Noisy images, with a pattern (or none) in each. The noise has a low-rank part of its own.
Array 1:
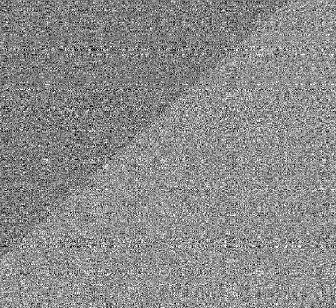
a sharp edge
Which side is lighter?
bottom right
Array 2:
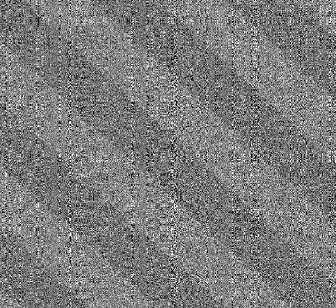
diagonal stripes
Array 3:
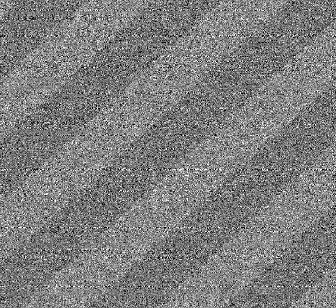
diagonal stripes
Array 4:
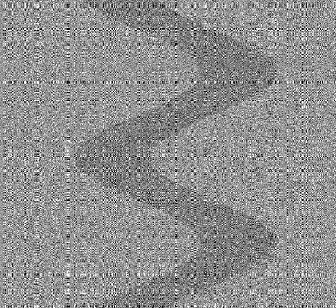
a wavy band
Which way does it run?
top to bottom
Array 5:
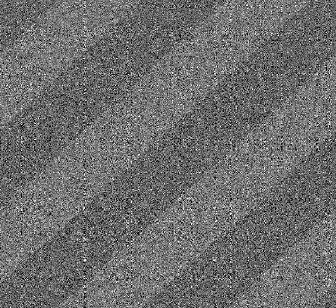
diagonal stripes
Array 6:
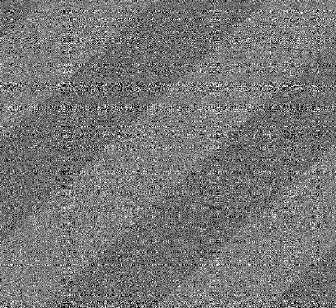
diagonal stripes
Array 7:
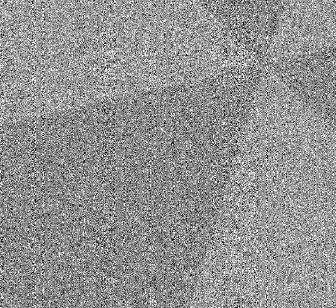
spokes from one point
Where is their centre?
top right
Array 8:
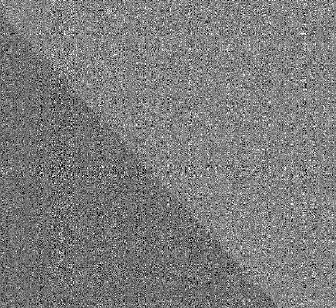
a sharp edge
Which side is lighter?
top right
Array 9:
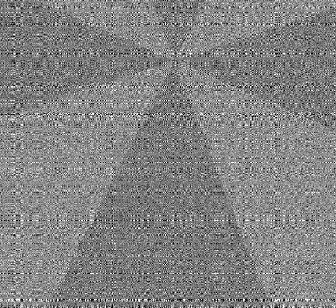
spokes from one point
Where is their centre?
top middle
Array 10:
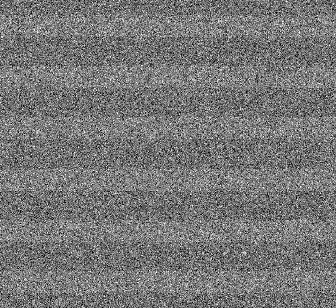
horizontal stripes
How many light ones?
6
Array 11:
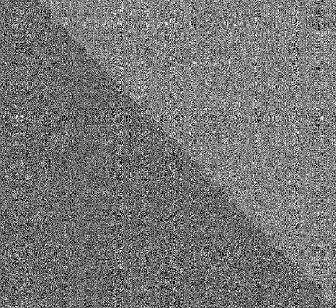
a sharp edge
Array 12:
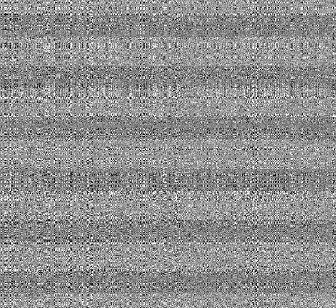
horizontal stripes
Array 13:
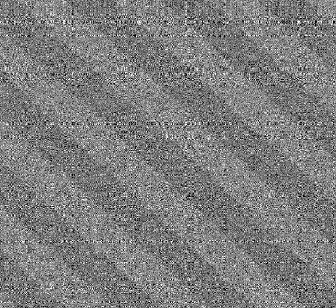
diagonal stripes
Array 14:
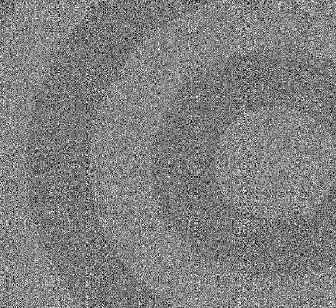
rings round one point
